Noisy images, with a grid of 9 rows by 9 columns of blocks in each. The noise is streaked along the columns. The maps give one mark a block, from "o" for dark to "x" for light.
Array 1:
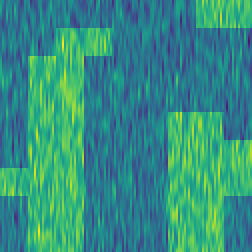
o o o o o o o x x
o o x x o o o o o
o x x o o o o o o
o x x o o o o o o
o x x o o o x x o
o x x o o o x x x
x x x o o o x x x
o x x o o o x x o
o x x o o o x x o
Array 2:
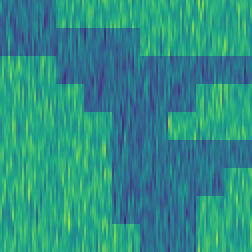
o o x x x x x x x
o o o o o x x x x
x x o o o o o o o
x x x o o o o x x
x x x x o o x x x
x x x x o o o o o
x x x x o o o o x
x x x x o o o x x
x x x x x o o x x
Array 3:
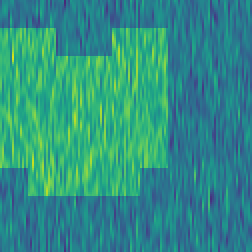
o o o o o o o o o
x x o o x x o o o
x x x x x x o o o
x x x x x x o o o
x x x x x x o o o
x x x x x x o o o
o x x x x o o o o
o o o o o o o o o
o o o o o o o o o
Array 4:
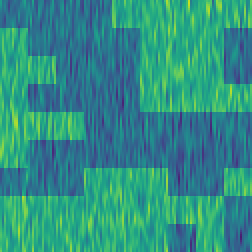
o o o o x x x x x
x o o o o x x x o
x x o o o x x x o
x o o o o x x x x
x x x o o o o o o
x o o o o o o o o
o o o x x x o o x
x x x x x x x x o
x x x x x x o x o
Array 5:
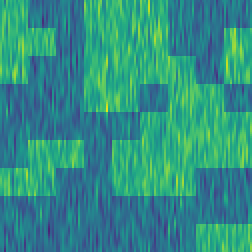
x o o x x x o o o
x x o x x x o o x
x o o x x x x o x
o o o x x o x x o
o o o o o x x x x
o x x o x x x x x
x x o o x x x o o
o o o o o o o o o
o o o o o o o x x
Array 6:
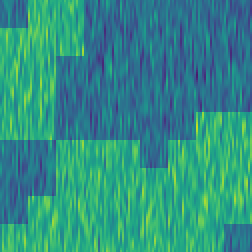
o x x o o o o o o
x x x o o o o o o
x x o o o o o o o
x x o o o o o o o
x x o o o o o x x
o o x x x o x x x
o o x x x x x x x
o x x x x x x x x
x x x x x x x x o
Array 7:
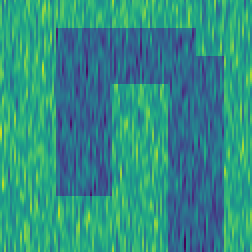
x x x x x x x x x
x x o o o o o x x
x x o o o o o o x
x x o o x x o o x
x x o o x x o o x
x x o o x x o o x
x x o o x x o o x
x x x x x x o o x
x x x x x x o o x
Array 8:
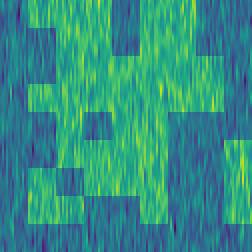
o x x x o x x o o
o o x x o x x o o
o o x x x x x x o
o x x x x x x x o
o o x o x x o o o
o o x x x x o o x
o x o x x x o o x
o x x o o x o o x
o o o o o o o o o
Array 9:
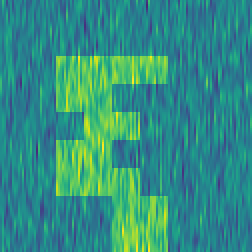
o o o o o o o o o
o o o o o o o o o
o o x x x x o o o
o o x x o o o o o
o o o x x o o o o
o o x x o o o o o
o o x x x o o o o
o o o o x x o o o
o o o o x x o o o
